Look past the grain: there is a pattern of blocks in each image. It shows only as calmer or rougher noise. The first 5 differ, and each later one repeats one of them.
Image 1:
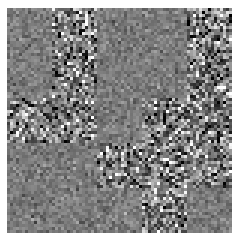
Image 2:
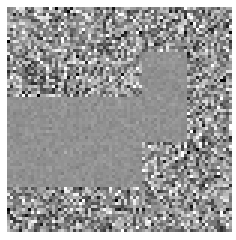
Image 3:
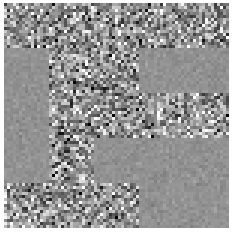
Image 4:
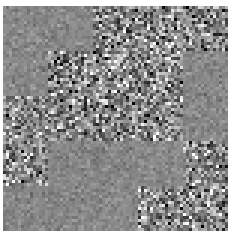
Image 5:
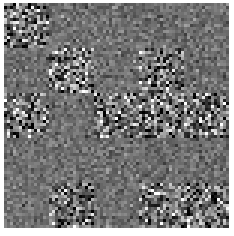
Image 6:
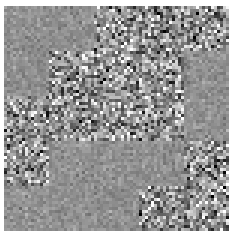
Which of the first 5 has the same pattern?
4
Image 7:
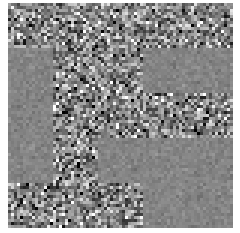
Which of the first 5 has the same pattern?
3
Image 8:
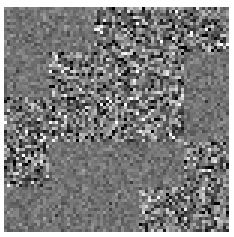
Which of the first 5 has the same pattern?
4
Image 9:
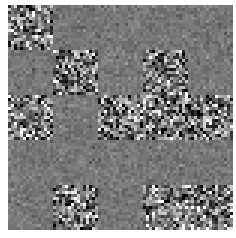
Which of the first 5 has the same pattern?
5
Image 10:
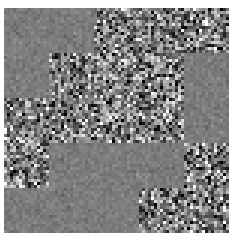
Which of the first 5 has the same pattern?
4
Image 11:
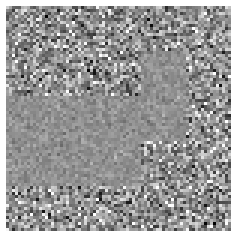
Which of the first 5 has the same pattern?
2
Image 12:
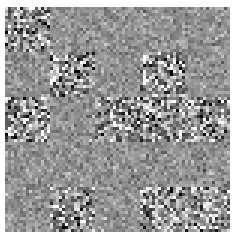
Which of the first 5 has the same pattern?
5
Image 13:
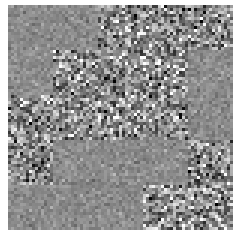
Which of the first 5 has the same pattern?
4
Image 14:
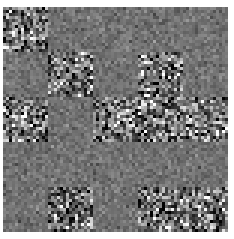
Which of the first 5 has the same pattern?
5
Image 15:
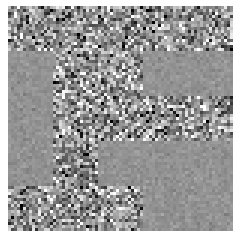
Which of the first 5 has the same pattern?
3
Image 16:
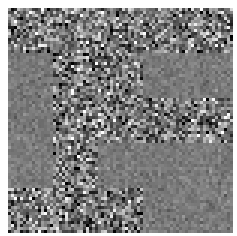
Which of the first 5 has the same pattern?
3
